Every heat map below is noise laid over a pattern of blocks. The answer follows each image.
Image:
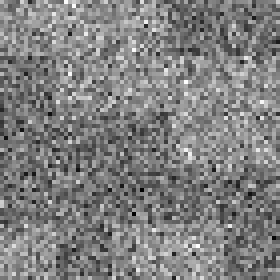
no symmetry
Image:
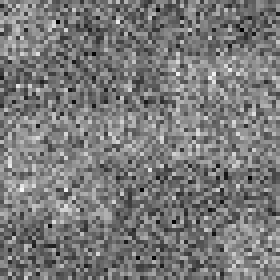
the same after a half turn
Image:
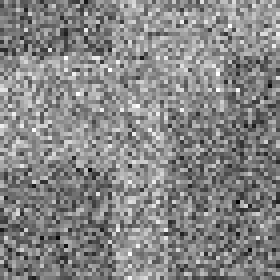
no symmetry
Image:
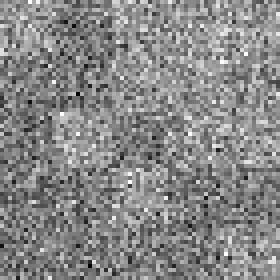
mirrored about the diagonal from the bottom left
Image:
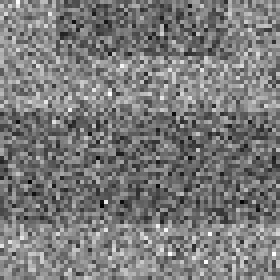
left and right mirror each other
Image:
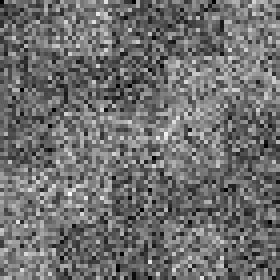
the same after a half turn
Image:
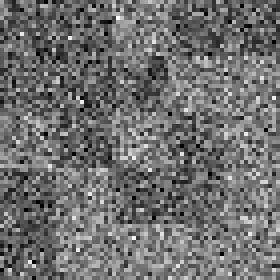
mirrored about the diagonal from the top left
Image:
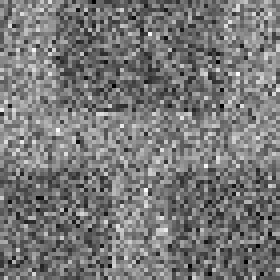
left and right mirror each other
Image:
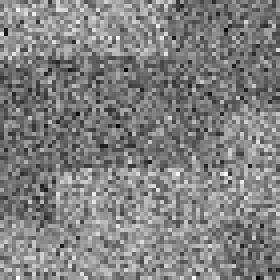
no symmetry
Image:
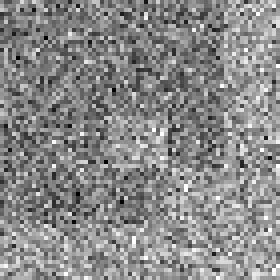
mirrored about the diagonal from the top left
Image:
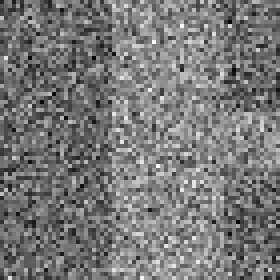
top and bottom mirror each other
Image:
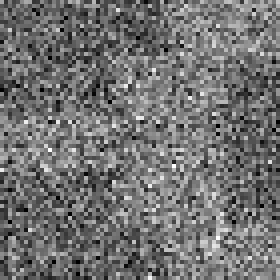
top and bottom mirror each other
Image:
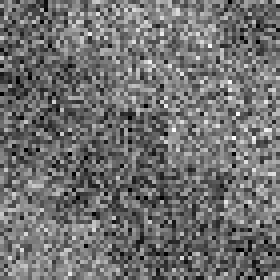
mirrored about the diagonal from the bottom left
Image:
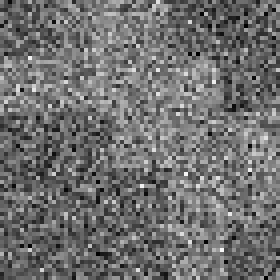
mirrored about the diagonal from the bottom left
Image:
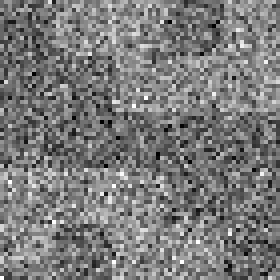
the same after a half turn
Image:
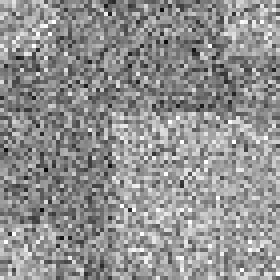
mirrored about the diagonal from the top left
